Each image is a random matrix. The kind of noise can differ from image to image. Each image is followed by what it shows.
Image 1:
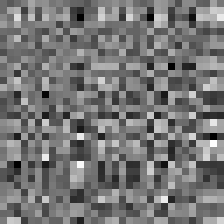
low rank plus noise
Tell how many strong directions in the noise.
one
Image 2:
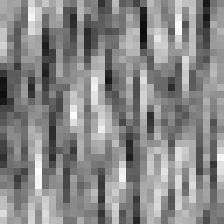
streaked along the columns
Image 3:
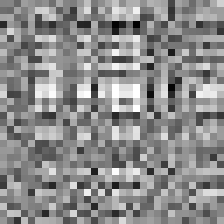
low rank plus noise
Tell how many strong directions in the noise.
one
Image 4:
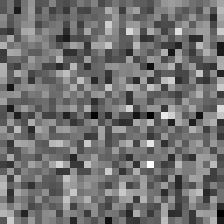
low rank plus noise
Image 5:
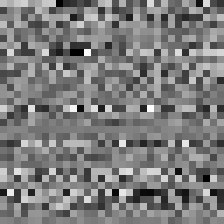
rows of uneven size
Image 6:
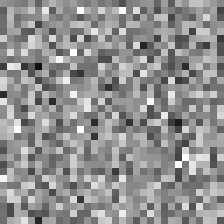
independent entries
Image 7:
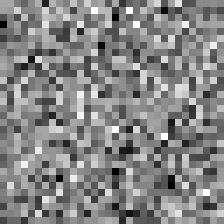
independent entries
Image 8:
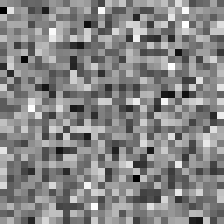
independent entries
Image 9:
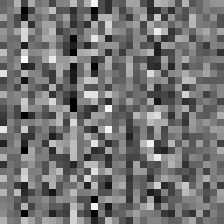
columns of uneven size
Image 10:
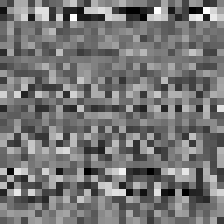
rows of uneven size
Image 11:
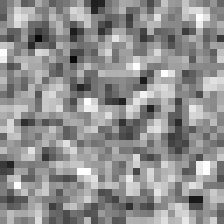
blotchy
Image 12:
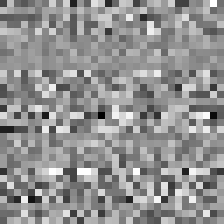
rows of uneven size
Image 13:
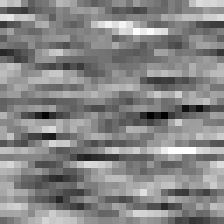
streaked along the rows
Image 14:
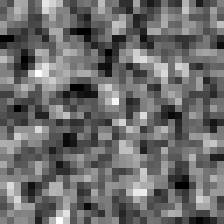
blotchy
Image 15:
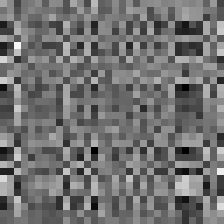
low rank plus noise
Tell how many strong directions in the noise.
one
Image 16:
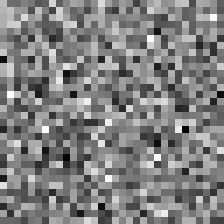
independent entries
